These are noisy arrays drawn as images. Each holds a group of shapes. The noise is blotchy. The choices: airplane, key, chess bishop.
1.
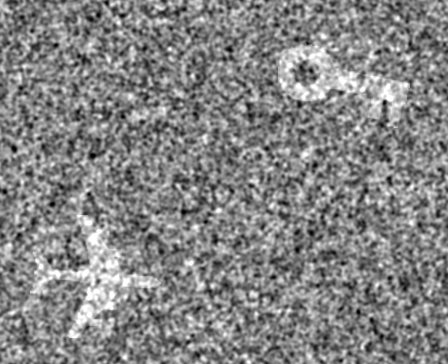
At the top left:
nothing
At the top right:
key
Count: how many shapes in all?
2
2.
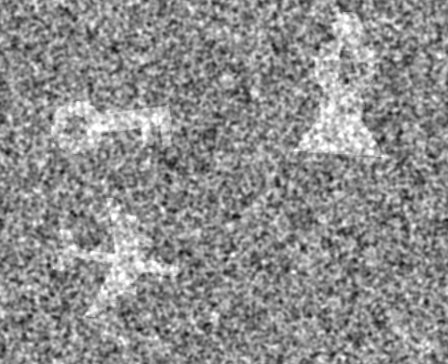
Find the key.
top left
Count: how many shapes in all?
3
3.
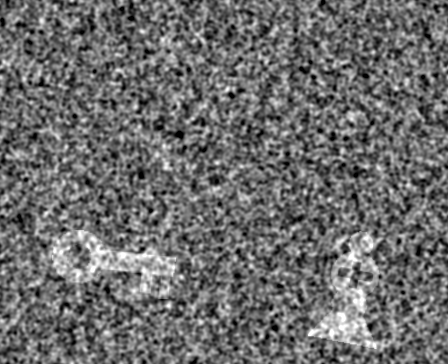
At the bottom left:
key
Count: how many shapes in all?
2
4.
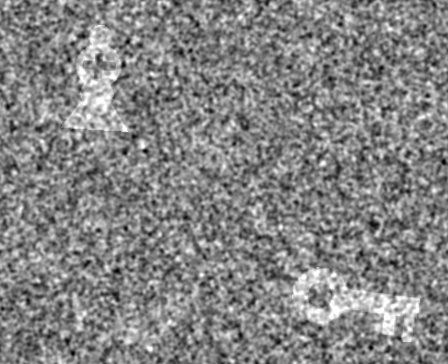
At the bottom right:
key
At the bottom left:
nothing
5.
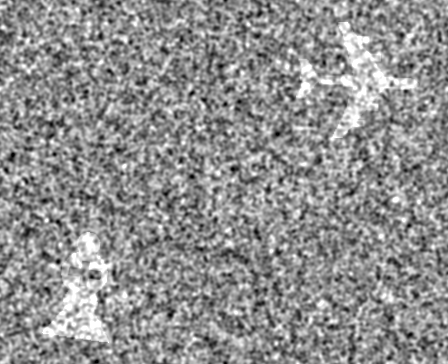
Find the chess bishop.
bottom left
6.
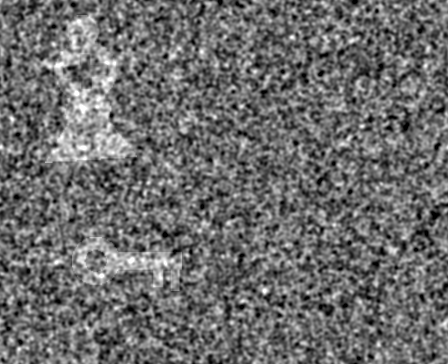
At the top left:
chess bishop
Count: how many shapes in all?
2
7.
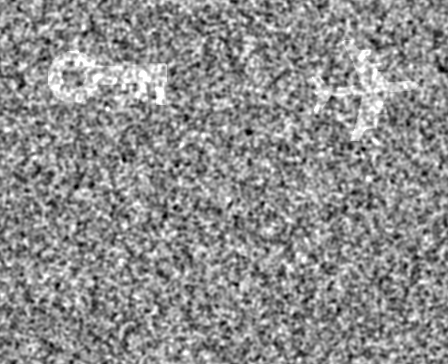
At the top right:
airplane
